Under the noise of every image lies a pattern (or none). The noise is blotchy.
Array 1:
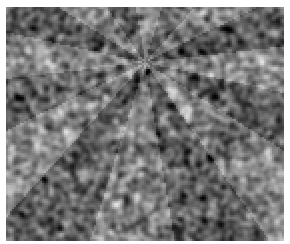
spokes from one point
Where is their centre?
top middle
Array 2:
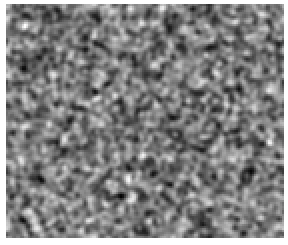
only noise
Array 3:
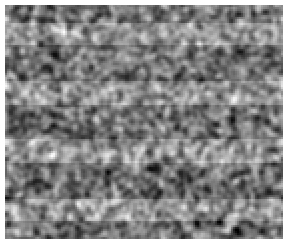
horizontal stripes
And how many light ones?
4
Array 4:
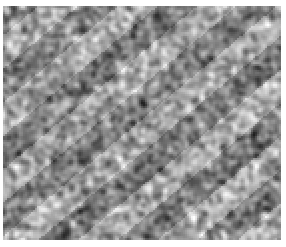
diagonal stripes
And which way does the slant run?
bottom left to top right
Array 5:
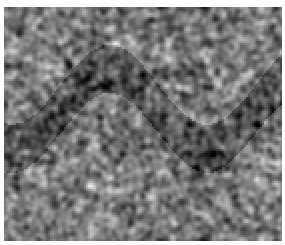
a wavy band
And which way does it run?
left to right
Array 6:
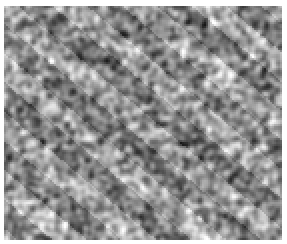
diagonal stripes
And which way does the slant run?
top left to bottom right
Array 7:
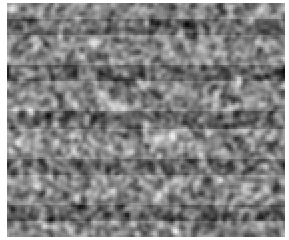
horizontal stripes
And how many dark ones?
5
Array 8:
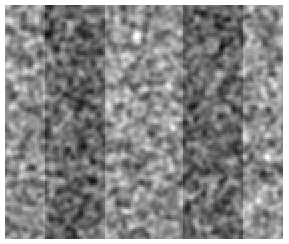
vertical stripes
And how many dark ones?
2
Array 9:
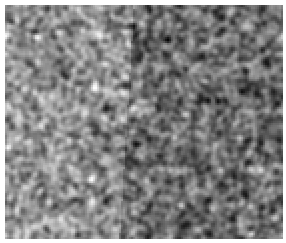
a sharp edge
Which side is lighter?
left
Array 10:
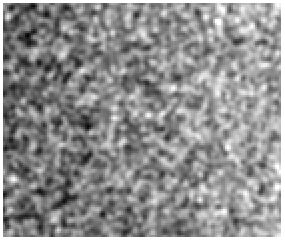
a smooth slope
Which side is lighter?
right
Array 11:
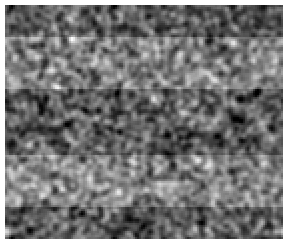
horizontal stripes
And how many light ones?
2
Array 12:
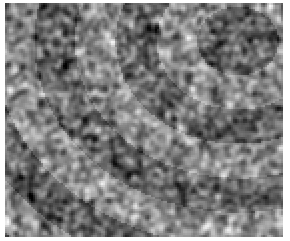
rings round one point
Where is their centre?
top right
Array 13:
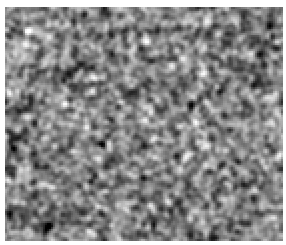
only noise
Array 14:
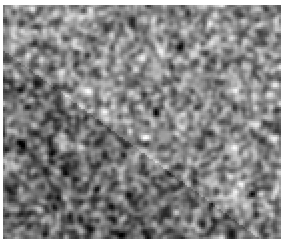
a sharp edge
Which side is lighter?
top right
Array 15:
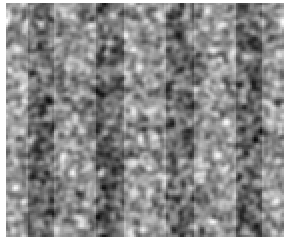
vertical stripes
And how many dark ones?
4
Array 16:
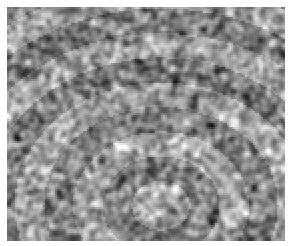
rings round one point
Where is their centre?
bottom middle
